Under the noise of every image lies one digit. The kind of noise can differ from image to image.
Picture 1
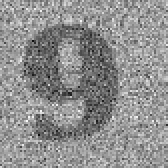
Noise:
low rank plus noise
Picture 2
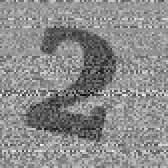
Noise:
rows of uneven size
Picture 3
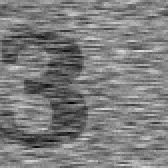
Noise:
streaked along the rows
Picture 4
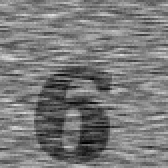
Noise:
streaked along the rows
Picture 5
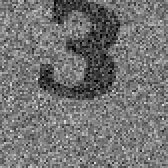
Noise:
independent entries
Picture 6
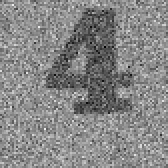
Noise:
independent entries
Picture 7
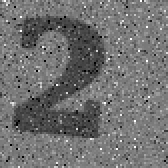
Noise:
heavy tails
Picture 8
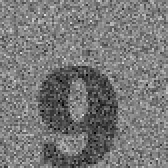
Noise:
independent entries
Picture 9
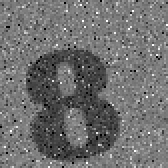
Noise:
heavy tails
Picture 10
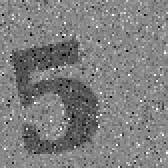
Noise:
heavy tails
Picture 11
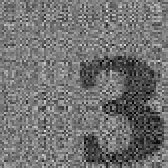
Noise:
low rank plus noise
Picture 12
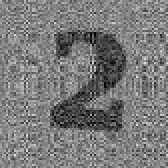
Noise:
low rank plus noise
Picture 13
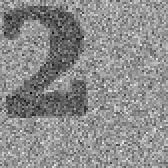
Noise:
independent entries
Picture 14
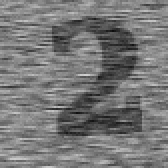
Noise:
streaked along the rows
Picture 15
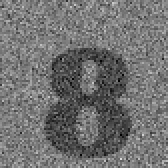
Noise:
independent entries
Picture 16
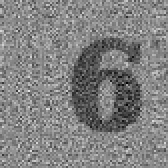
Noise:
low rank plus noise
